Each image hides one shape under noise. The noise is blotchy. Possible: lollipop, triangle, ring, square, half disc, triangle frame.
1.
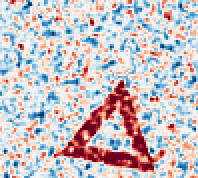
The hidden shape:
triangle frame
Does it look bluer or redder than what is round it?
redder
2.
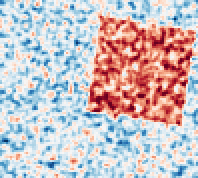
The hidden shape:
square
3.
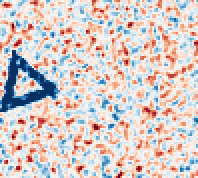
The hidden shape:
triangle frame
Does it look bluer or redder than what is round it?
bluer
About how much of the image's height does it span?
a third
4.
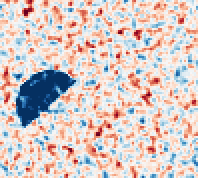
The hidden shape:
half disc
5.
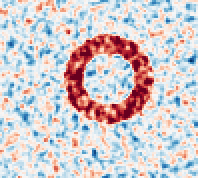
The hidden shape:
ring
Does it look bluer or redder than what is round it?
redder
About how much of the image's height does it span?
half
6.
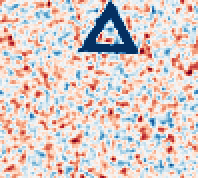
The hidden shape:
triangle frame
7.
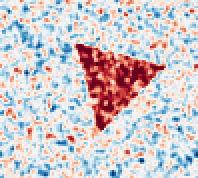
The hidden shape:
triangle
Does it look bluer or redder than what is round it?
redder
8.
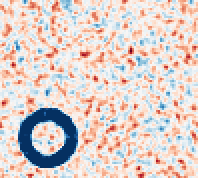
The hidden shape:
ring
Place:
bottom left
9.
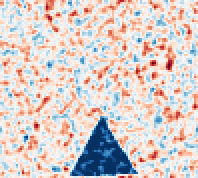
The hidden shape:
triangle
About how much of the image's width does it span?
a third
